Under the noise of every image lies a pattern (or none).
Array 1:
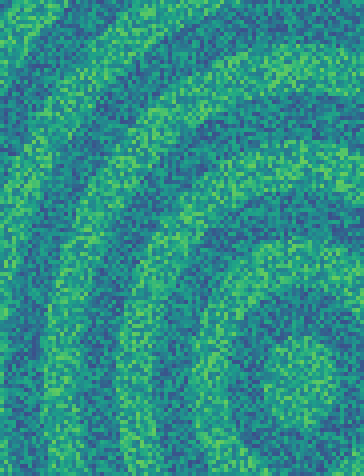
rings round one point
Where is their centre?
bottom right
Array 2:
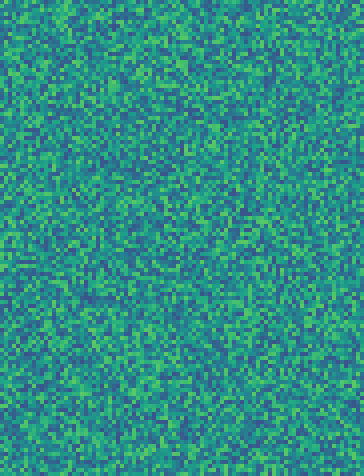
only noise
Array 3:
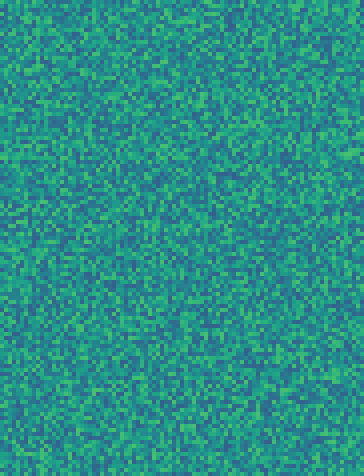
only noise
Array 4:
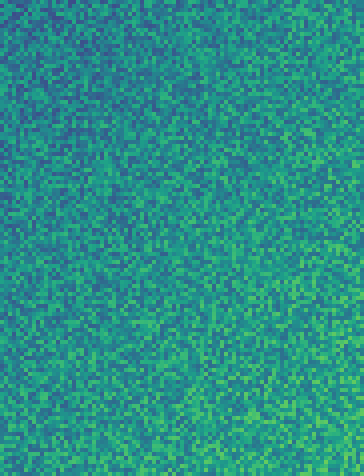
a smooth slope
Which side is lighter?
bottom right
